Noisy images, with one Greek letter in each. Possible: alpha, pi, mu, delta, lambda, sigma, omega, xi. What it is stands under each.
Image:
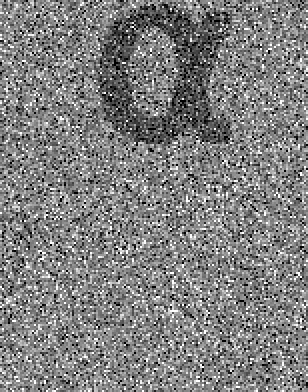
alpha
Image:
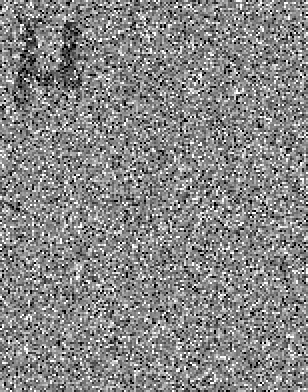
mu
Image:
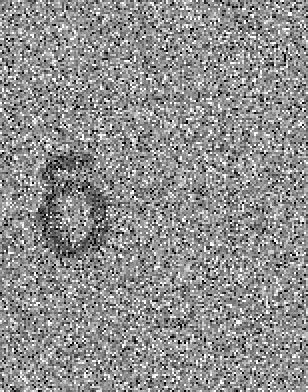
delta
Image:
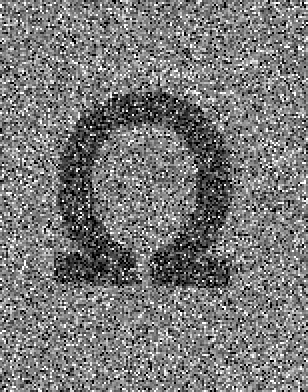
omega
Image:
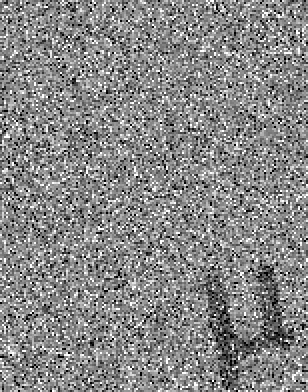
mu
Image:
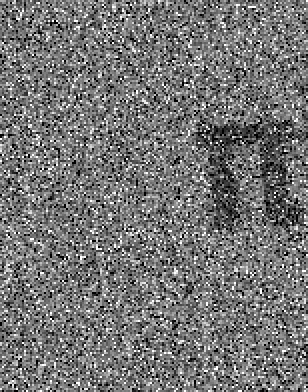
pi
